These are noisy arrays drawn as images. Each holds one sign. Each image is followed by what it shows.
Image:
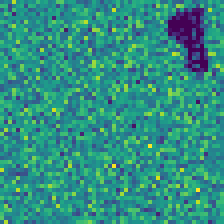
pilcrow
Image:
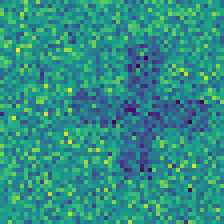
plus sign
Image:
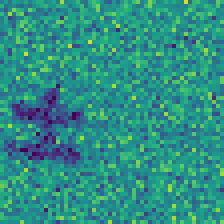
plus-minus sign
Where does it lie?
middle left
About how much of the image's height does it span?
a third
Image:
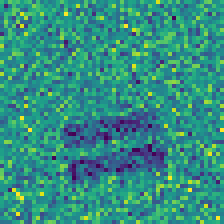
equals sign
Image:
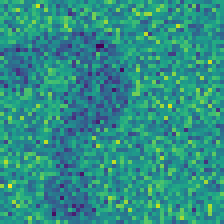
question mark
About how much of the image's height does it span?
nearly all
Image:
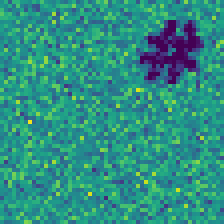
hash sign
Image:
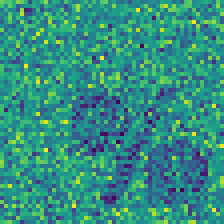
percent sign
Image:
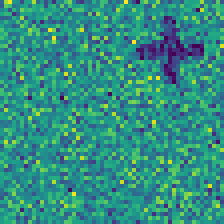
plus sign
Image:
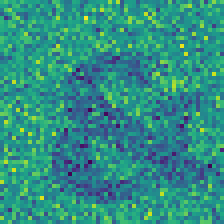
ampersand
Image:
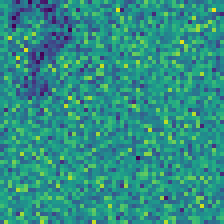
question mark
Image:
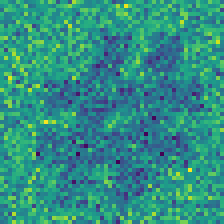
hash sign
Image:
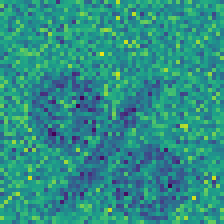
percent sign
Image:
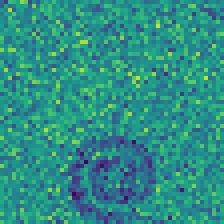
at sign
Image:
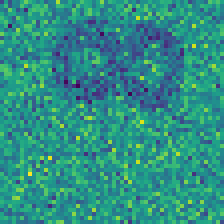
infinity sign
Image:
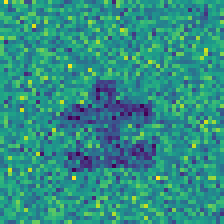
plus-minus sign
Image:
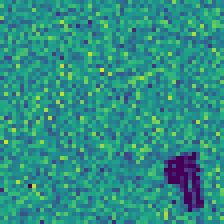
pilcrow
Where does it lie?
bottom right
